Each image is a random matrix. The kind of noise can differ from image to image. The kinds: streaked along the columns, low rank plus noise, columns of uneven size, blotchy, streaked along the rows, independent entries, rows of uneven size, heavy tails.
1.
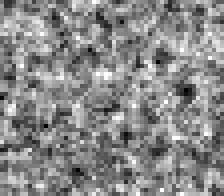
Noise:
blotchy
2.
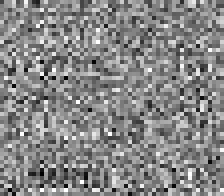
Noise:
low rank plus noise
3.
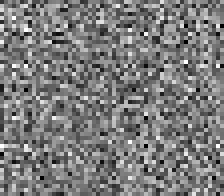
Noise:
low rank plus noise
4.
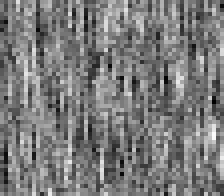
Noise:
streaked along the columns
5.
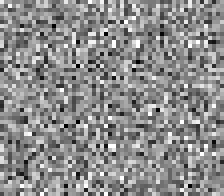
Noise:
low rank plus noise
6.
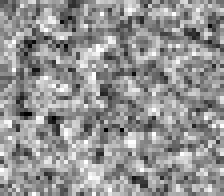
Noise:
blotchy
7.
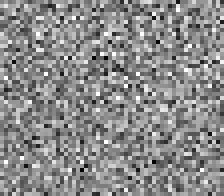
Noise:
low rank plus noise
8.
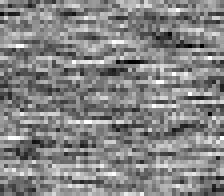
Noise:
streaked along the rows
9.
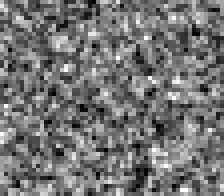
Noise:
blotchy
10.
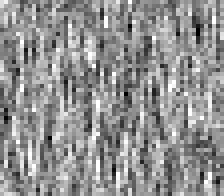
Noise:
streaked along the columns
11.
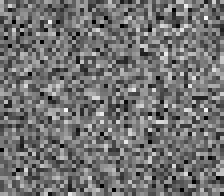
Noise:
independent entries
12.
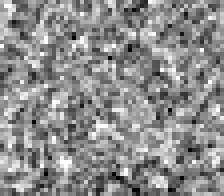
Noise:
blotchy
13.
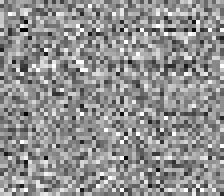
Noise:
low rank plus noise
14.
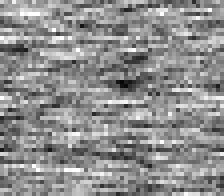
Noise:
streaked along the rows
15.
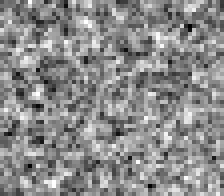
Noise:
blotchy
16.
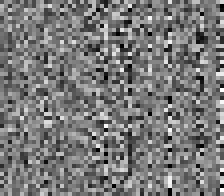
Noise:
columns of uneven size
